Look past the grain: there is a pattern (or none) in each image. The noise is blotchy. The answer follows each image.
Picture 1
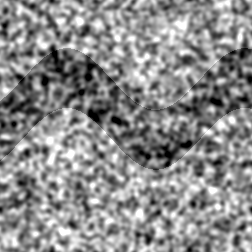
a wavy band
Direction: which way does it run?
left to right
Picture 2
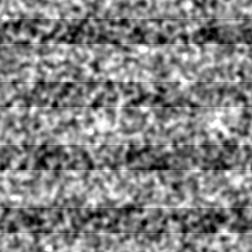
horizontal stripes
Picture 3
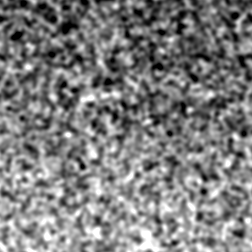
a smooth slope
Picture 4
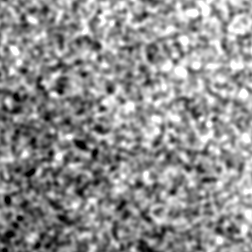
a smooth slope
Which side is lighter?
top right
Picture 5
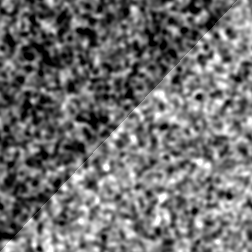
a sharp edge
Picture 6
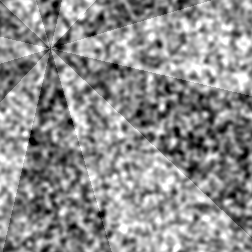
spokes from one point
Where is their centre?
top left
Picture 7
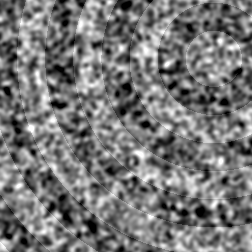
rings round one point
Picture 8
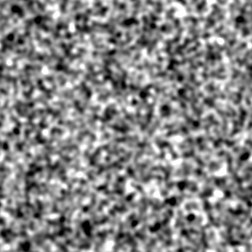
only noise
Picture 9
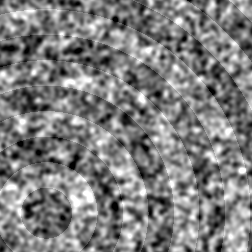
rings round one point
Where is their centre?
bottom left
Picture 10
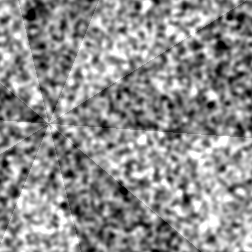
spokes from one point
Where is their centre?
middle left
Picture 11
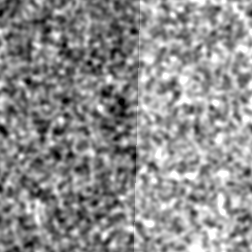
a sharp edge
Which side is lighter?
right
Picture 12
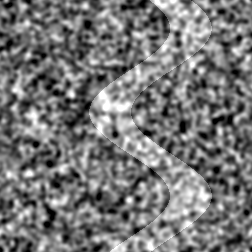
a wavy band
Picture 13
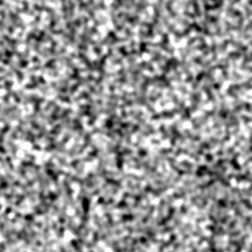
only noise
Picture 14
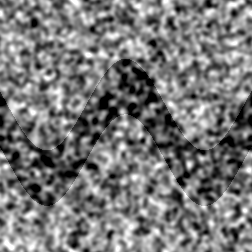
a wavy band
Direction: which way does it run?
left to right
